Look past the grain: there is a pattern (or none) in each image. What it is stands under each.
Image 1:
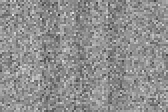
bands of columns
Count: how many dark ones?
3
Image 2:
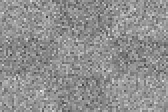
a checkerboard
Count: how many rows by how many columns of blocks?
3 by 3
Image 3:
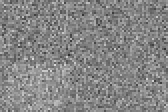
one block
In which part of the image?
bottom left
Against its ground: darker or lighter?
lighter
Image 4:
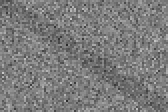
a diagonal band
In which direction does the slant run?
top left to bottom right
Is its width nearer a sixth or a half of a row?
a sixth
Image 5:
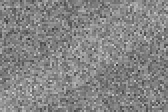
a diagonal band
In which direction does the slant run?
bottom left to top right
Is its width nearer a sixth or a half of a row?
a half
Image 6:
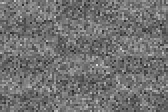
a checkerboard
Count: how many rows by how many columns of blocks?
6 by 3
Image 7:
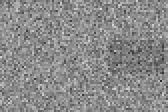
one block
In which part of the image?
middle right
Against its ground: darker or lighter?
darker
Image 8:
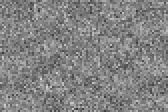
a checkerboard
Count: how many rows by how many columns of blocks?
6 by 5
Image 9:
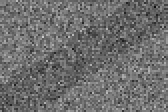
a diagonal band
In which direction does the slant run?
bottom left to top right
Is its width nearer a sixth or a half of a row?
a half
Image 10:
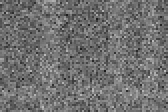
bands of rows crossing bands of columns
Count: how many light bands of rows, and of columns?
1 and 3
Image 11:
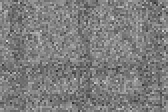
bands of rows crossing bands of columns
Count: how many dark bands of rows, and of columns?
2 and 3
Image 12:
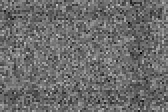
bands of rows crossing bands of columns
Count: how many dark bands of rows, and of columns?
2 and 1
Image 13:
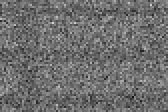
bands of rows crossing bands of columns
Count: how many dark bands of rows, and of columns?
3 and 1
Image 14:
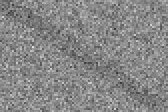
a diagonal band
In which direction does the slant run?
top left to bottom right
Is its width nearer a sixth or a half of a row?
a sixth
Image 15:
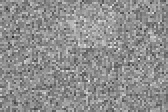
one block
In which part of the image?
top middle
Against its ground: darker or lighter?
lighter
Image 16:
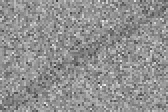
a diagonal band
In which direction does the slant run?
bottom left to top right
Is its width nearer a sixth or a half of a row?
a sixth
